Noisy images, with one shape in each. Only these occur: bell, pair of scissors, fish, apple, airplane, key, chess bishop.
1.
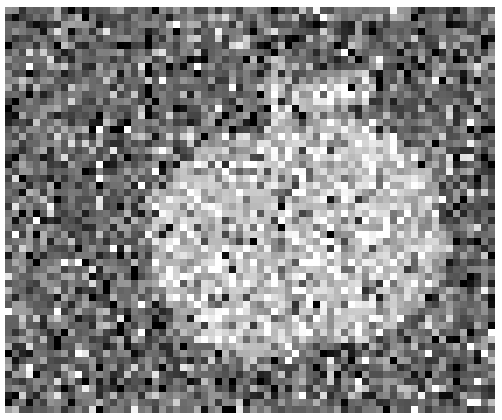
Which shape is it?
apple
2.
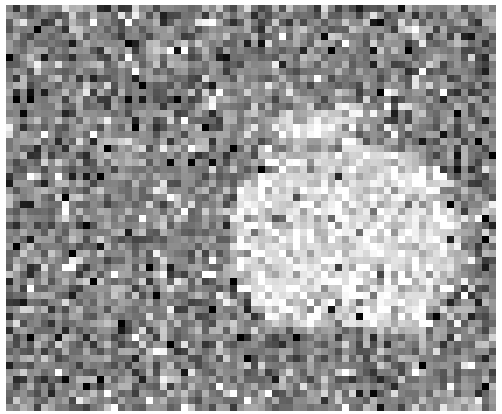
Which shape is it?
apple
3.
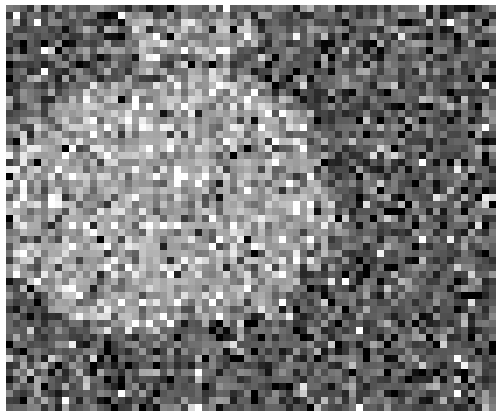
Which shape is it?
apple
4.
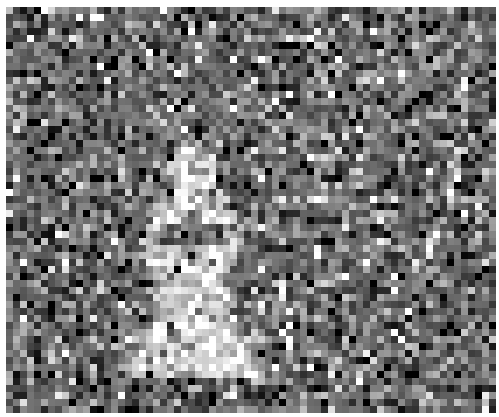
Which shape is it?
chess bishop
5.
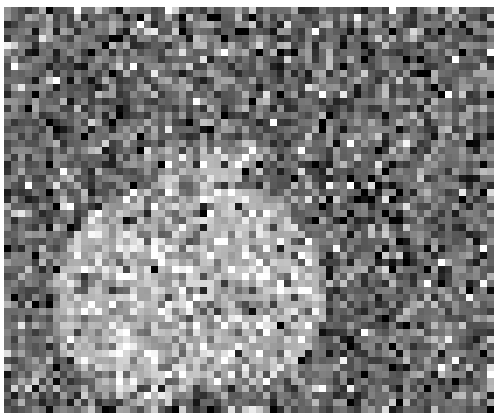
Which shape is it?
apple
